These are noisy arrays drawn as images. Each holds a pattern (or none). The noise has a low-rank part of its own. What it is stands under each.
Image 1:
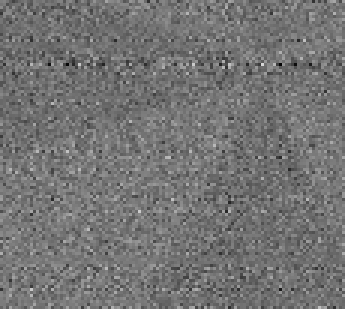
spokes from one point
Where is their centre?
top right
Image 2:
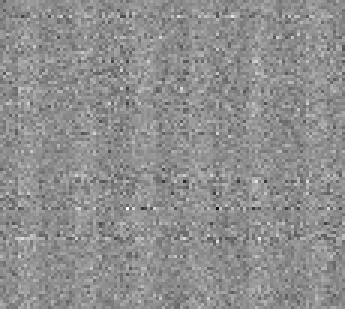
vertical stripes
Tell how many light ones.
6
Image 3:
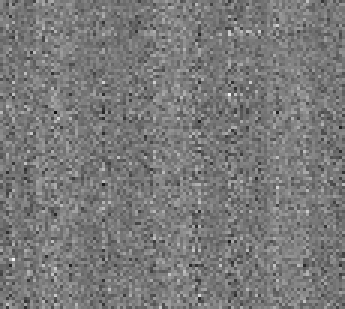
vertical stripes
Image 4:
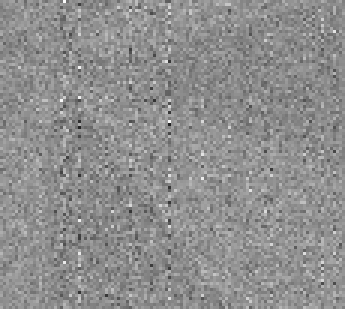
spokes from one point
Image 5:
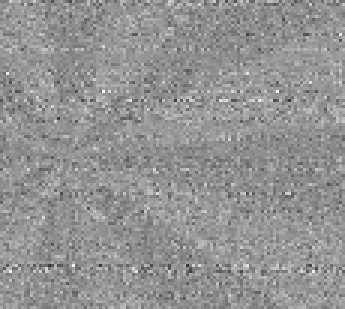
spokes from one point
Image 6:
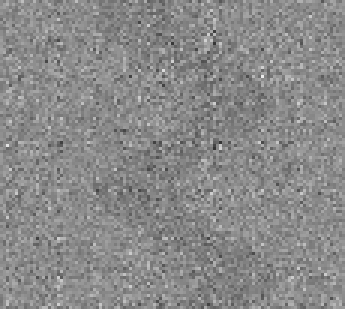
a wavy band
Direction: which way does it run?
top to bottom
